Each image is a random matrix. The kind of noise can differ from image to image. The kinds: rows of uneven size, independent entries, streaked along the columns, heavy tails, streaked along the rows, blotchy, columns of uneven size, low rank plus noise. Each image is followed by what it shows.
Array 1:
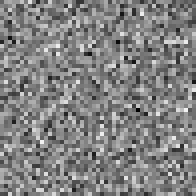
independent entries
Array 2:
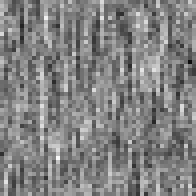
streaked along the columns
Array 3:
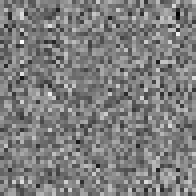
low rank plus noise
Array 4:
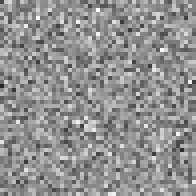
independent entries
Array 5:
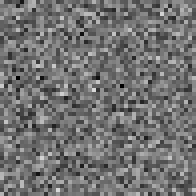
independent entries
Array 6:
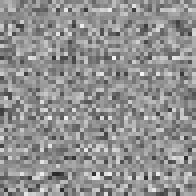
rows of uneven size
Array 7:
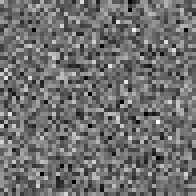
independent entries
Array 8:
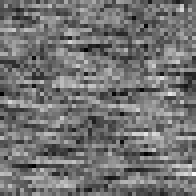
streaked along the rows
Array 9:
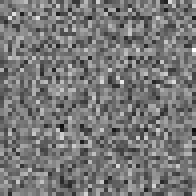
low rank plus noise
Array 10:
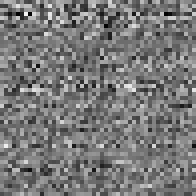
rows of uneven size
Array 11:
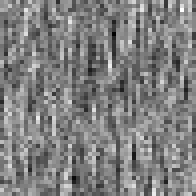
streaked along the columns
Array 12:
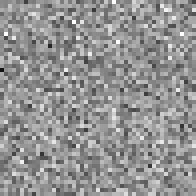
independent entries
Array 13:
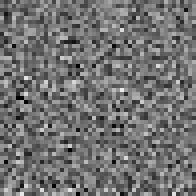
low rank plus noise
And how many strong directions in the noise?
three or four
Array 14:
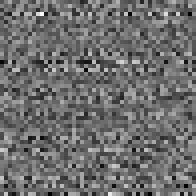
rows of uneven size
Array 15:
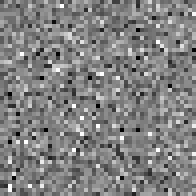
heavy tails
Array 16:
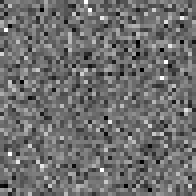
heavy tails
